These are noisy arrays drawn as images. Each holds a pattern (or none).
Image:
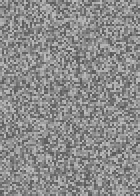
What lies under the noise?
only noise
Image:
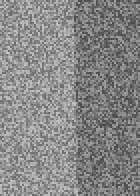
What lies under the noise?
a sharp edge
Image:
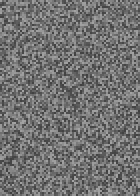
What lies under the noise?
only noise
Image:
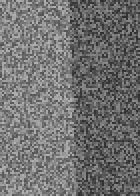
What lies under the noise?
a sharp edge
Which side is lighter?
left
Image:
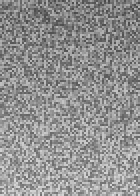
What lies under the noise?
a smooth slope
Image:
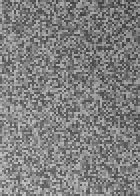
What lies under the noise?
a smooth slope
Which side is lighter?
bottom left
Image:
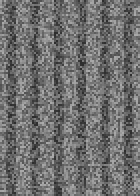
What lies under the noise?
vertical stripes
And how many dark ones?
6
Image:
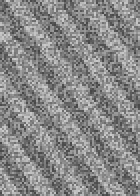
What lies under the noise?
diagonal stripes
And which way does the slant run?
top left to bottom right
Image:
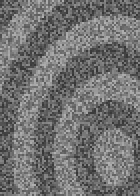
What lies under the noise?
rings round one point
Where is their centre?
bottom right
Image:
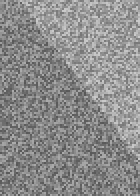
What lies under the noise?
a sharp edge
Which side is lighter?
top right
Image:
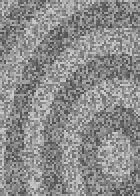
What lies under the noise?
rings round one point
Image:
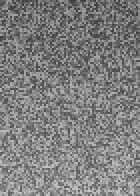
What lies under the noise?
a smooth slope
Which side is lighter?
bottom
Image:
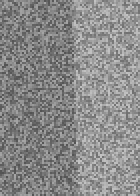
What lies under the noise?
a sharp edge
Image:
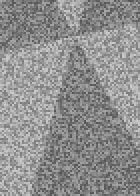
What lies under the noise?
spokes from one point
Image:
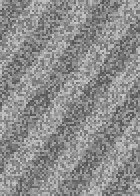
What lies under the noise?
diagonal stripes
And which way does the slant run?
bottom left to top right
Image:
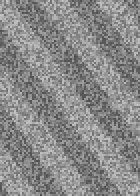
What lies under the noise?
diagonal stripes
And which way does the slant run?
top left to bottom right
